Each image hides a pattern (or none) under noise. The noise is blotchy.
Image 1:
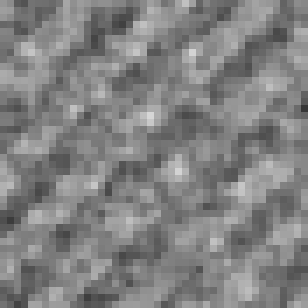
diagonal stripes
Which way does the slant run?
bottom left to top right
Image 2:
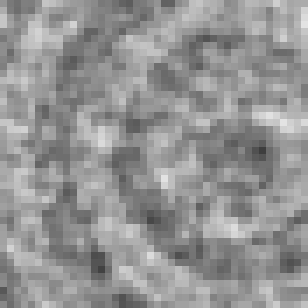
rings round one point
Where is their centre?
middle right
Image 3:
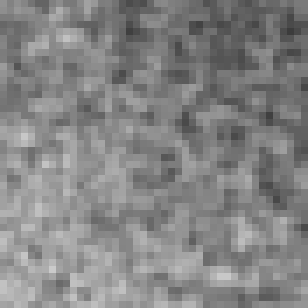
a smooth slope
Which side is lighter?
bottom left
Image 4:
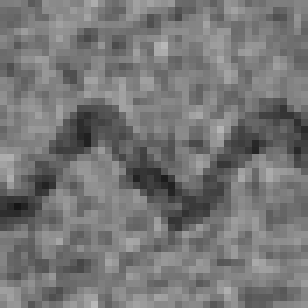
a wavy band
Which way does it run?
left to right
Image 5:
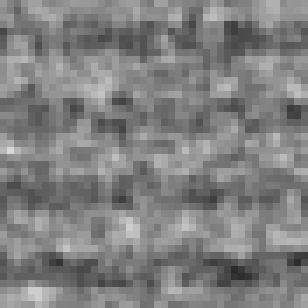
horizontal stripes
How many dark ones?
4
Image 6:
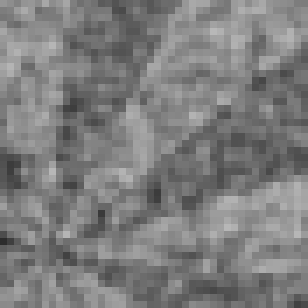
spokes from one point
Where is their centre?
bottom left
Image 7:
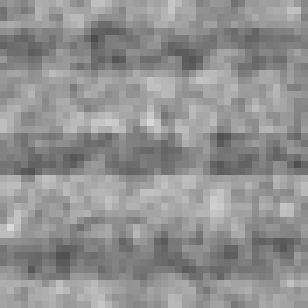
horizontal stripes
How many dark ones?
3
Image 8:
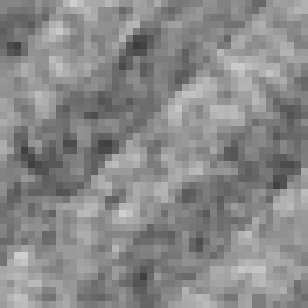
diagonal stripes
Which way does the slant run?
bottom left to top right
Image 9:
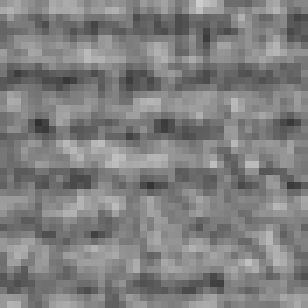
horizontal stripes
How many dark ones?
6
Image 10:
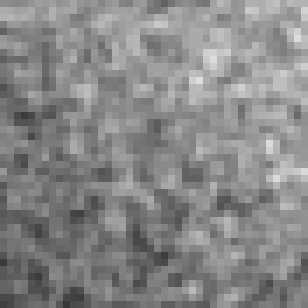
a smooth slope
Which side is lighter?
top right
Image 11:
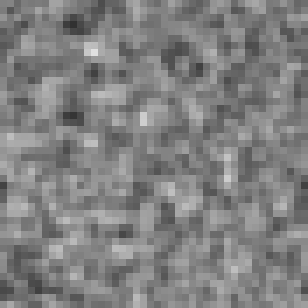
only noise
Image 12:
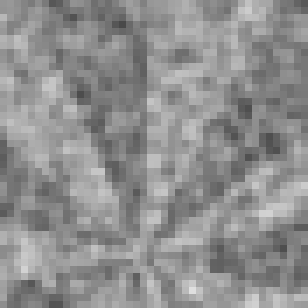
spokes from one point
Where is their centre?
bottom middle
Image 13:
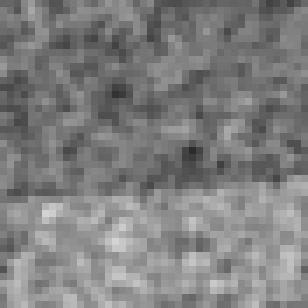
a sharp edge
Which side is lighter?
bottom
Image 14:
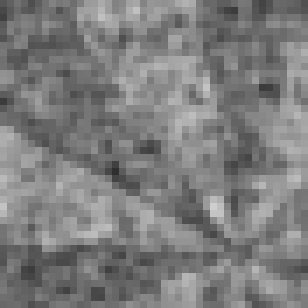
spokes from one point
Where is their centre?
bottom right
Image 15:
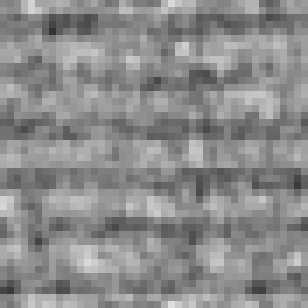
horizontal stripes
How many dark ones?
6
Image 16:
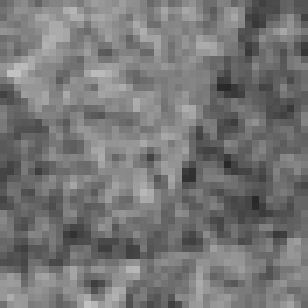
spokes from one point
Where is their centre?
bottom middle
